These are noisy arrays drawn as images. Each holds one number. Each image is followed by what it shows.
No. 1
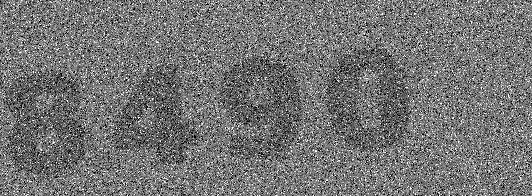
8490
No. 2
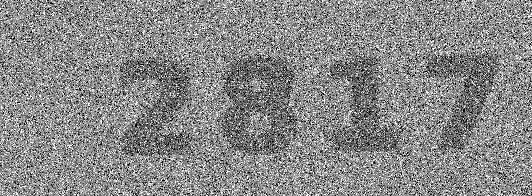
2817
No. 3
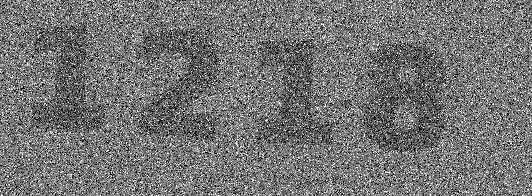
1218
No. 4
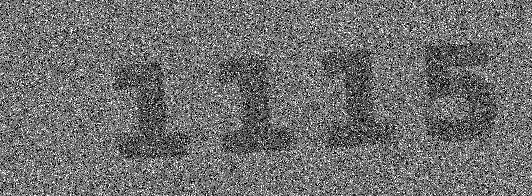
1115
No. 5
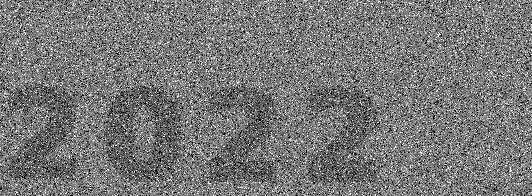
2022
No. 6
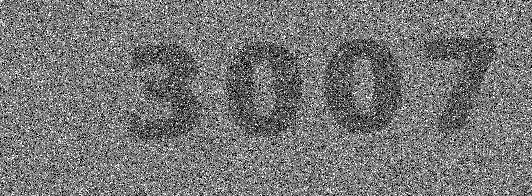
3007
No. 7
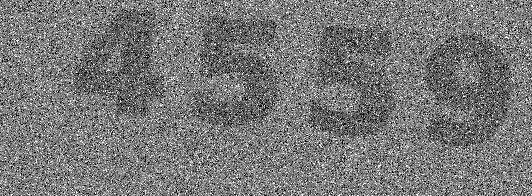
4559
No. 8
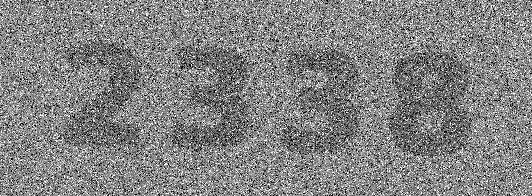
2338
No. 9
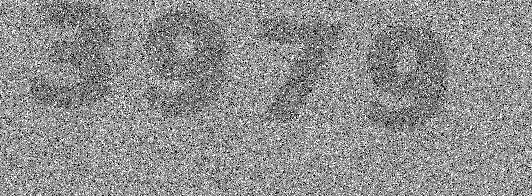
3979
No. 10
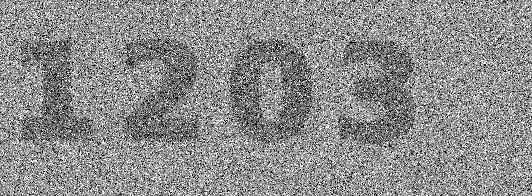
1203
